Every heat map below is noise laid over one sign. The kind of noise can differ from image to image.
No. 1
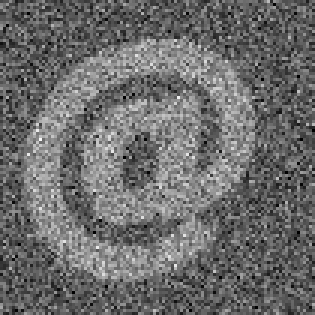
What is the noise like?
independent entries
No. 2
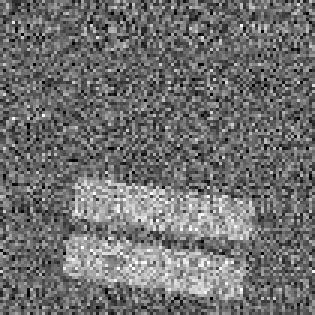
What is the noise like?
low rank plus noise
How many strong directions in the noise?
three or four
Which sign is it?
equals sign
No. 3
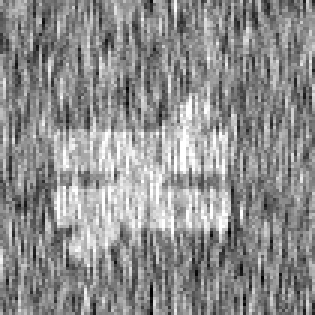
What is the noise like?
streaked along the columns
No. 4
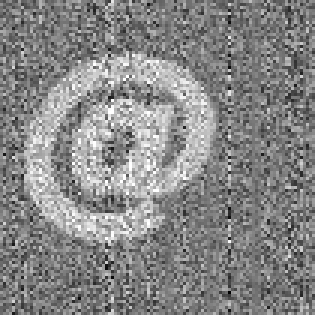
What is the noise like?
columns of uneven size
